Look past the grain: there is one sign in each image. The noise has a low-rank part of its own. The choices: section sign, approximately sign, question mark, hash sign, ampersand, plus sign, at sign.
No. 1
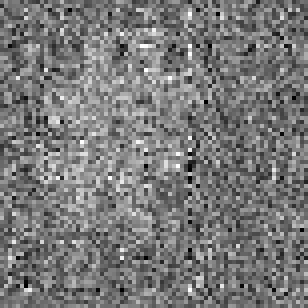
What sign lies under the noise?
hash sign
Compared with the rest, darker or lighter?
lighter
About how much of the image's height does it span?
two thirds
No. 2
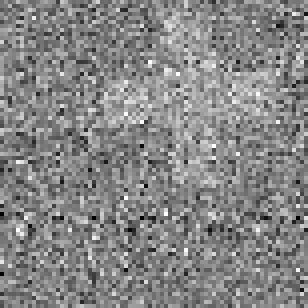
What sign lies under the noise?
plus sign
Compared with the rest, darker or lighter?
lighter
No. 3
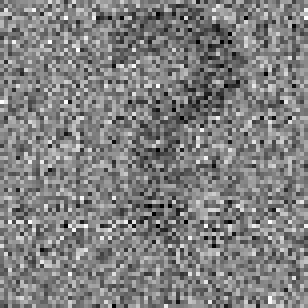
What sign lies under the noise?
question mark
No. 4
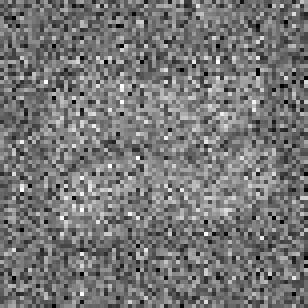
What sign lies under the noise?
approximately sign
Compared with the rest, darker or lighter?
lighter
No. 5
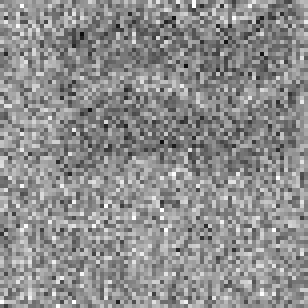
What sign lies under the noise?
approximately sign
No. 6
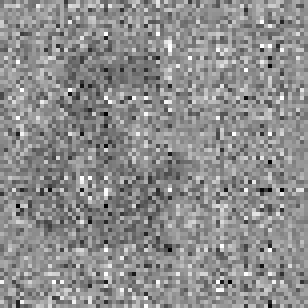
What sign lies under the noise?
ampersand
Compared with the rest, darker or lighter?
darker
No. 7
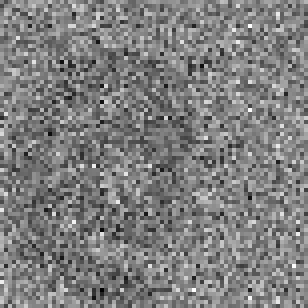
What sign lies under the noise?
at sign
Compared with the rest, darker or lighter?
darker
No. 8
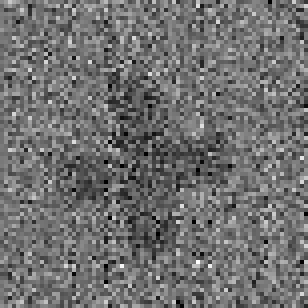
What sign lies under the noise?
plus sign
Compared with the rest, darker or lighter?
darker
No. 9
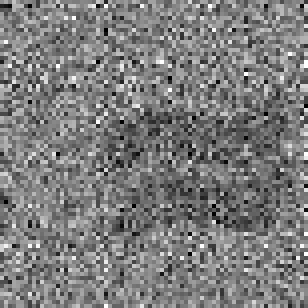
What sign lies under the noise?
approximately sign
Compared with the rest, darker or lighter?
darker
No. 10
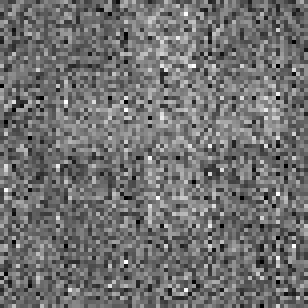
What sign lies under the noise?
plus sign
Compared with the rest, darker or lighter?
lighter
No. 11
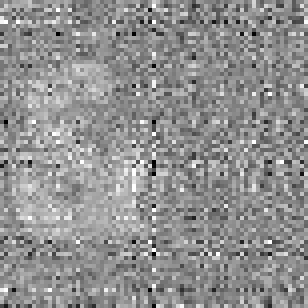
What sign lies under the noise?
ampersand
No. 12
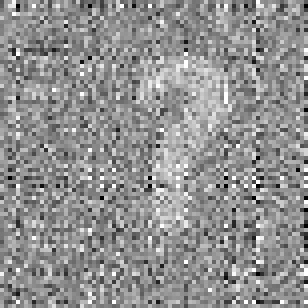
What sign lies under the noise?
question mark
